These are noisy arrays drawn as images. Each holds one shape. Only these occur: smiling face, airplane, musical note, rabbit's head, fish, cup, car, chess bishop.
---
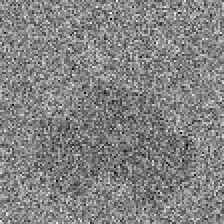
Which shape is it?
car
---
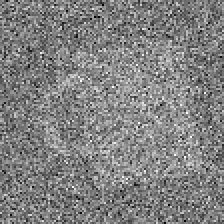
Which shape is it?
cup
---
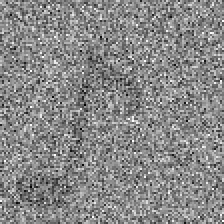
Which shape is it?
musical note
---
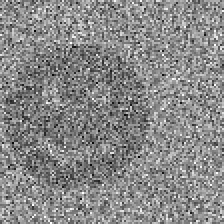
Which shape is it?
smiling face
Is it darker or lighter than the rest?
darker
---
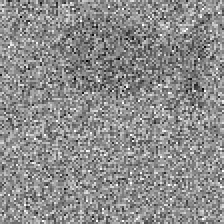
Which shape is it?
fish
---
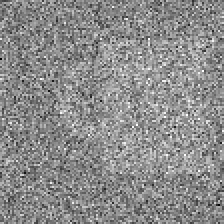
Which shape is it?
cup
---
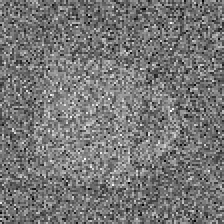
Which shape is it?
cup
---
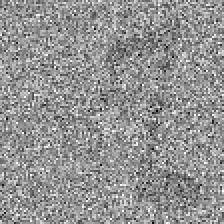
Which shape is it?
musical note
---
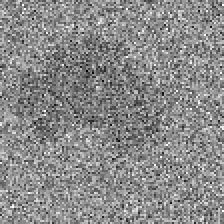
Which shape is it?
car
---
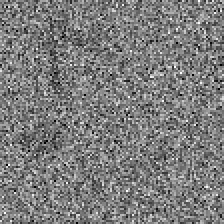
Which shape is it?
musical note
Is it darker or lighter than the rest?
darker
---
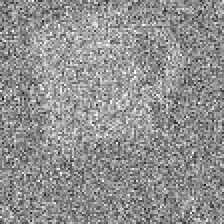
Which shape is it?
cup
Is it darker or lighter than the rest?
lighter
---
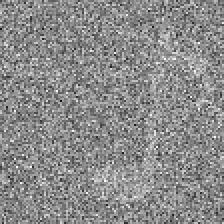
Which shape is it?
musical note
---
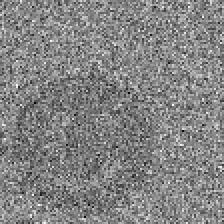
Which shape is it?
smiling face
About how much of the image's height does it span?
two thirds
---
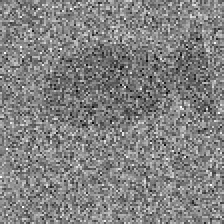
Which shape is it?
fish
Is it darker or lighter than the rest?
darker
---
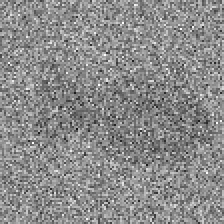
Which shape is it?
fish
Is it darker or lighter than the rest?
darker
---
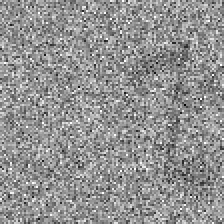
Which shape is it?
musical note
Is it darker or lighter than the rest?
darker
